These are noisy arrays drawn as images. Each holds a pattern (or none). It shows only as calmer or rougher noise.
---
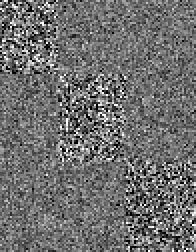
blocks along the diagonal
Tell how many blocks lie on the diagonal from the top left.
3
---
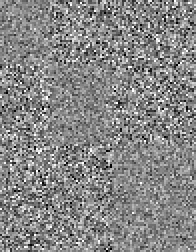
blocks along the diagonal
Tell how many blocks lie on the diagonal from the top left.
3
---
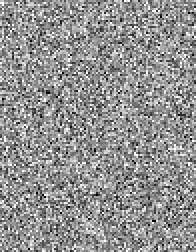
only noise
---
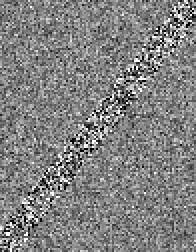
a diagonal band
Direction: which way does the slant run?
bottom left to top right
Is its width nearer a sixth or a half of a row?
a sixth
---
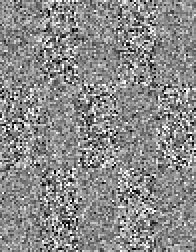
a checkerboard
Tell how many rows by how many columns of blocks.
3 by 5
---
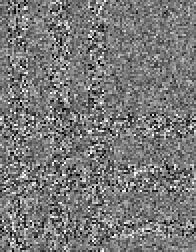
bands of rows crossing bands of columns
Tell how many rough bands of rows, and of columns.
3 and 3
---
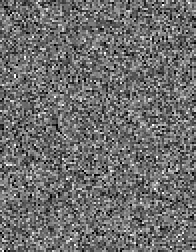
only noise
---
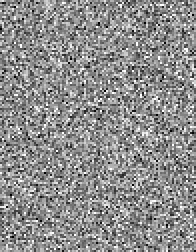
only noise
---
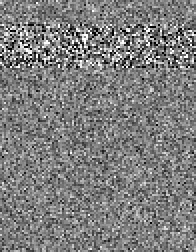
one band of rows
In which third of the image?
top
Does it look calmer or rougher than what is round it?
rougher
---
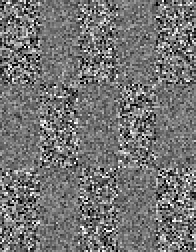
a checkerboard
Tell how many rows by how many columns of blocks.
3 by 5
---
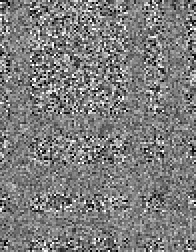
bands of rows crossing bands of columns
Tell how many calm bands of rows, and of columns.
3 and 3
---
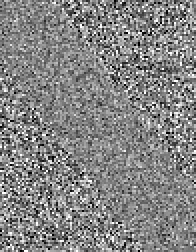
a diagonal band
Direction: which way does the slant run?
top left to bottom right
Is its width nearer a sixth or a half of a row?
a half
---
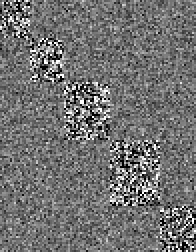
blocks along the diagonal
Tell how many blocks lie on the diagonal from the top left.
5
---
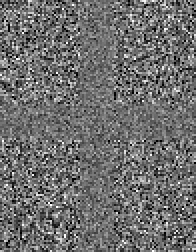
bands of rows crossing bands of columns
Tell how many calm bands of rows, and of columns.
1 and 1
